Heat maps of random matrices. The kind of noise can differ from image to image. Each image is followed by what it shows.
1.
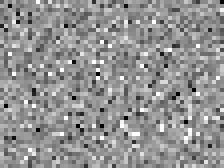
heavy tails
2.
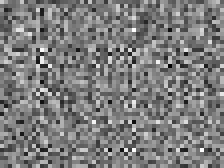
low rank plus noise
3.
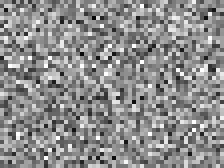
independent entries
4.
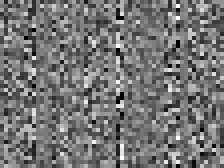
columns of uneven size
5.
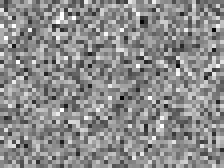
independent entries
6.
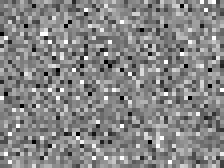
heavy tails
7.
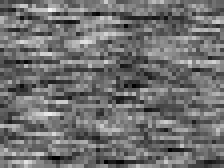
streaked along the rows
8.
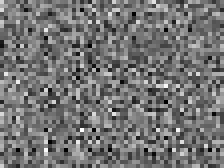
low rank plus noise
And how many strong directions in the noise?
five to eight
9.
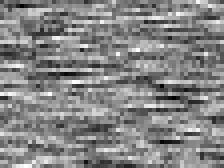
streaked along the rows
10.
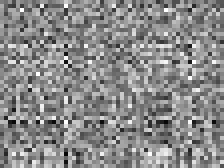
low rank plus noise
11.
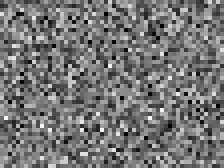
independent entries
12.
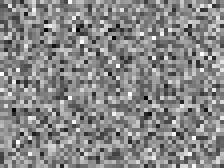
independent entries
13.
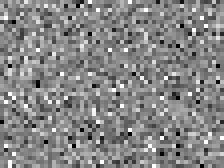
heavy tails
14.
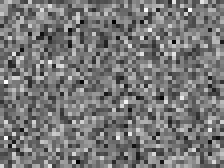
independent entries
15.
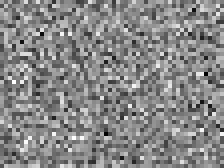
independent entries
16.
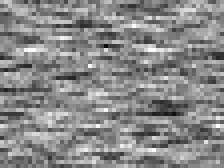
streaked along the rows
